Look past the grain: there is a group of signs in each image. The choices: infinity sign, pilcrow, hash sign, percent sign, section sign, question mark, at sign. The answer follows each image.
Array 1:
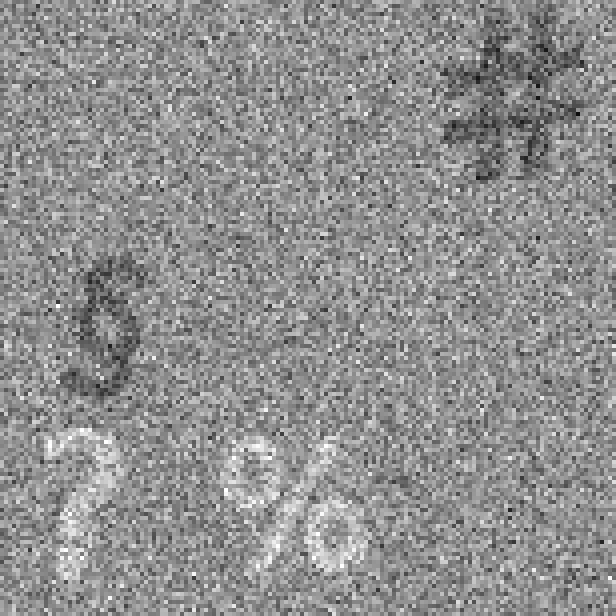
top right: dark hash sign; middle left: dark section sign; bottom left: light question mark; bottom middle: light percent sign
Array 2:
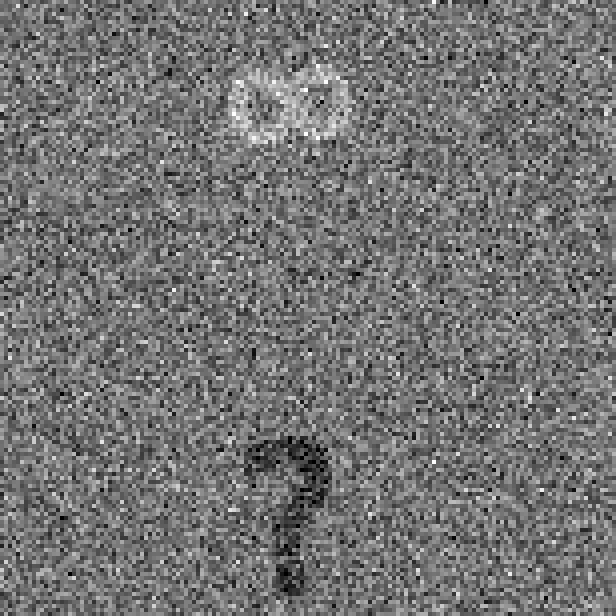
top middle: light infinity sign; bottom middle: dark question mark
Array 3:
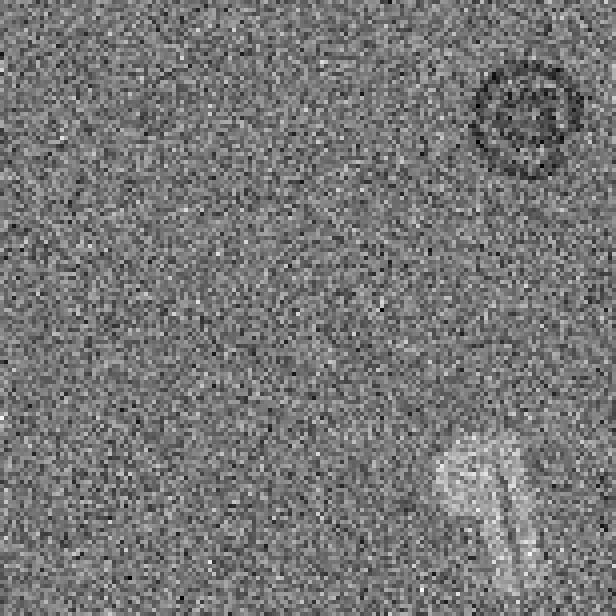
top right: dark at sign; bottom right: light pilcrow
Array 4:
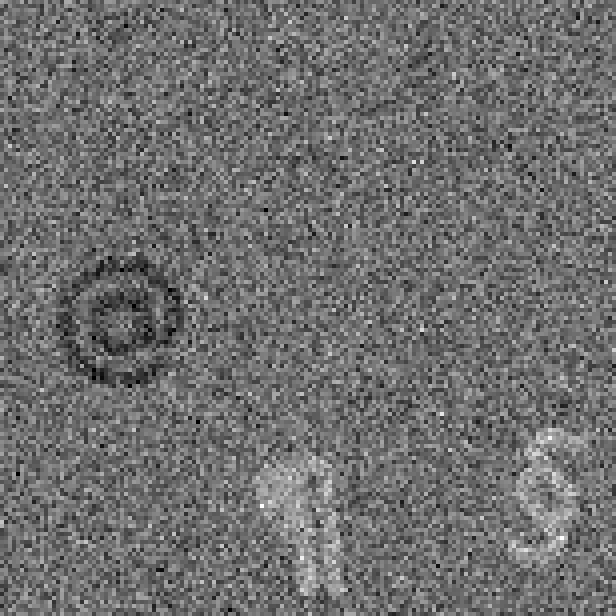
middle left: dark at sign; bottom middle: light pilcrow; bottom right: light section sign
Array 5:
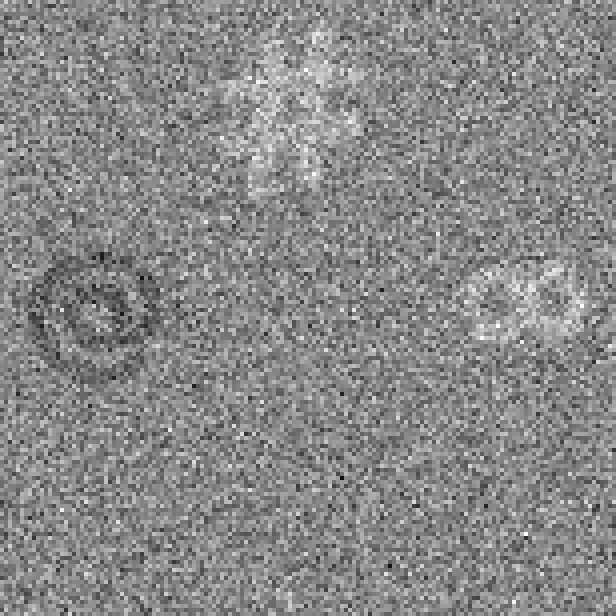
top middle: light hash sign; middle left: dark at sign; middle right: light infinity sign
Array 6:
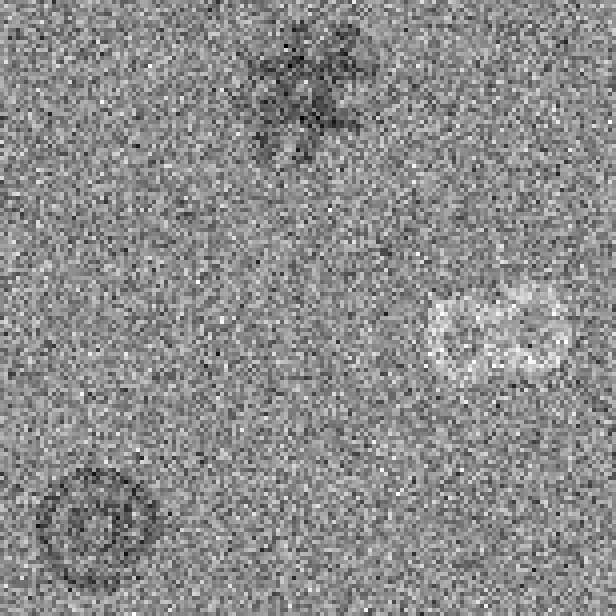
top middle: dark hash sign; middle right: light infinity sign; bottom left: dark at sign
